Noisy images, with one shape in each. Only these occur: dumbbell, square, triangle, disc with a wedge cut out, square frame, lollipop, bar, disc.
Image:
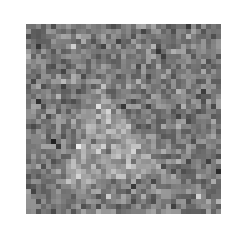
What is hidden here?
light triangle
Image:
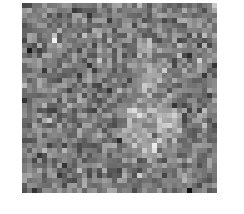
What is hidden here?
light lollipop
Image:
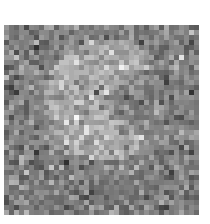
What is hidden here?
light disc with a wedge cut out
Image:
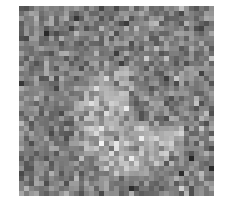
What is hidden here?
light disc with a wedge cut out
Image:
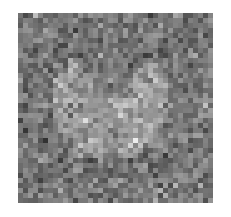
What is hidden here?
light disc with a wedge cut out
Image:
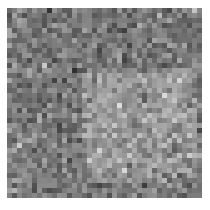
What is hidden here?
light square
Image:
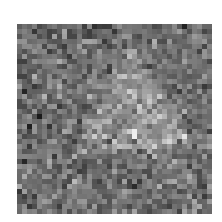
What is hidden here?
light triangle
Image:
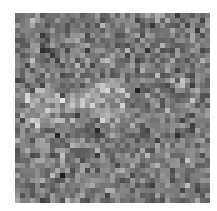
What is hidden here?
light dumbbell
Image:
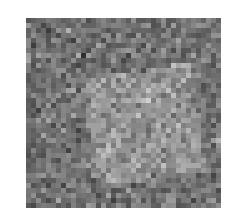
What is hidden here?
light square
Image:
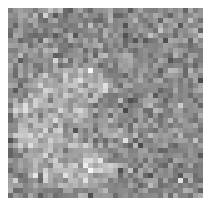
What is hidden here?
light disc with a wedge cut out
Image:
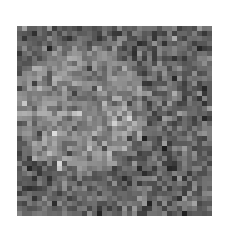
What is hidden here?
light disc
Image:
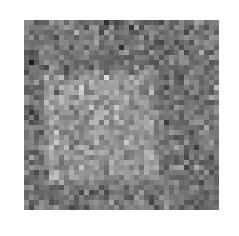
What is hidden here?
light square
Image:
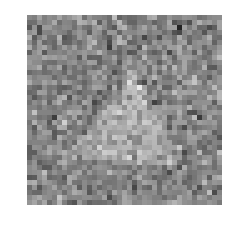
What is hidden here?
light triangle
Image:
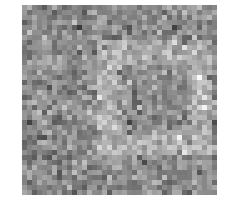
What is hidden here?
light square frame
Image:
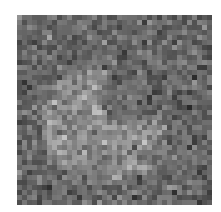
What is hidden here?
light disc with a wedge cut out
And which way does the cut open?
up and right
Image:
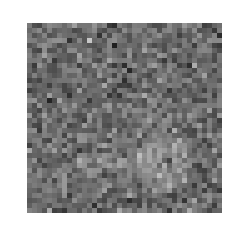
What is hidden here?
light lollipop
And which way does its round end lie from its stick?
right
